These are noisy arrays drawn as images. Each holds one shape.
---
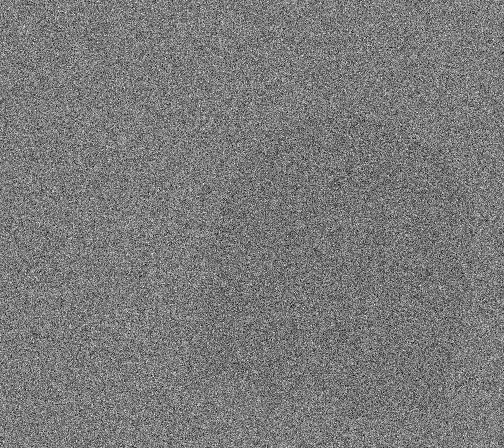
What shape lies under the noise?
ghost
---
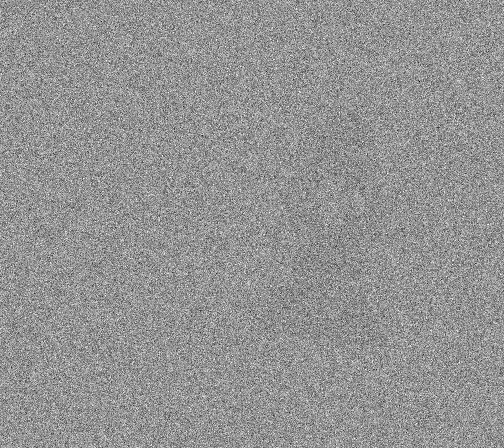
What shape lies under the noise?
chess bishop
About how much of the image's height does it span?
half
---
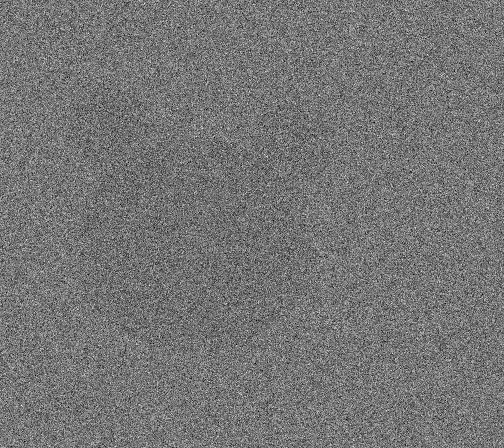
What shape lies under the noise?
bear's head
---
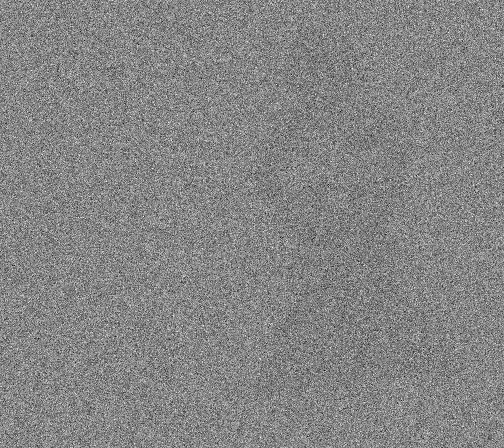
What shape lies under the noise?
chess bishop
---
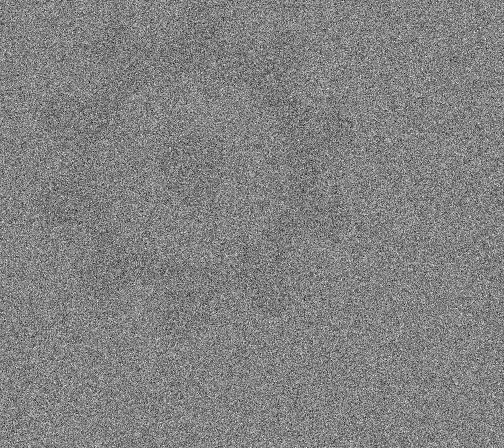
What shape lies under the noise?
gear
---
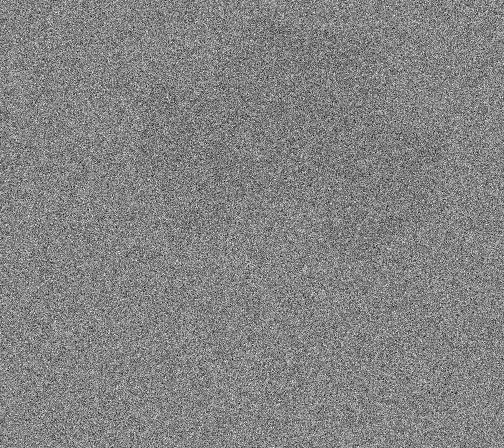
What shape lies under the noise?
car
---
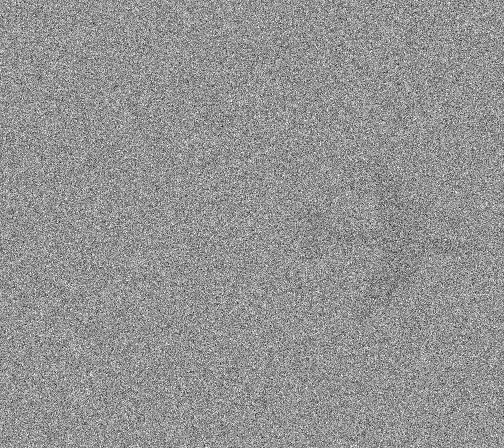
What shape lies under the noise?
airplane
